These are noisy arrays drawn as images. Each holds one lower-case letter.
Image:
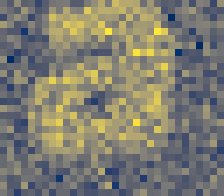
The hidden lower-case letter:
a
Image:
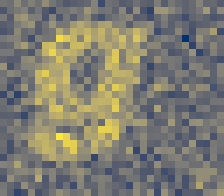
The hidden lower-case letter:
g
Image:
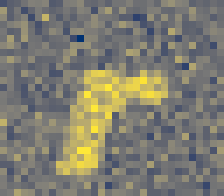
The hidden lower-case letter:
r
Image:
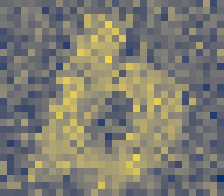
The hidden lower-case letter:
b
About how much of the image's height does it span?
nearly all
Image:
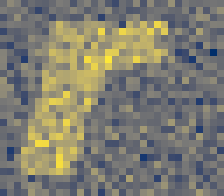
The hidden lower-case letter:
r
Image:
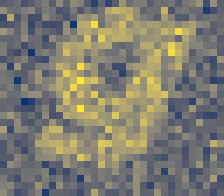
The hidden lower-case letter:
g
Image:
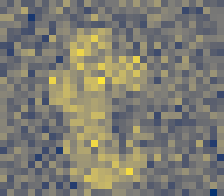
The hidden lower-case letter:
t
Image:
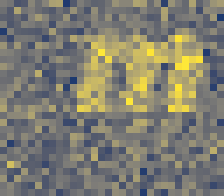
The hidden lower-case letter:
m
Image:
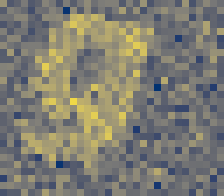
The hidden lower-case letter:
g
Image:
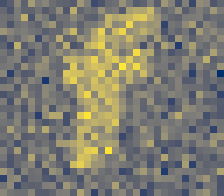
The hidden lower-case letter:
f
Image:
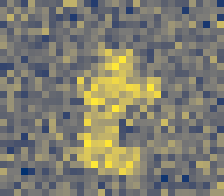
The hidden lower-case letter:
t
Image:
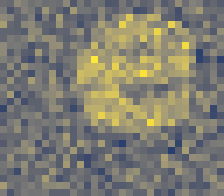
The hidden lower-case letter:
e
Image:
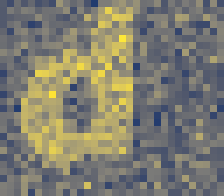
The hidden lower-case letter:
d
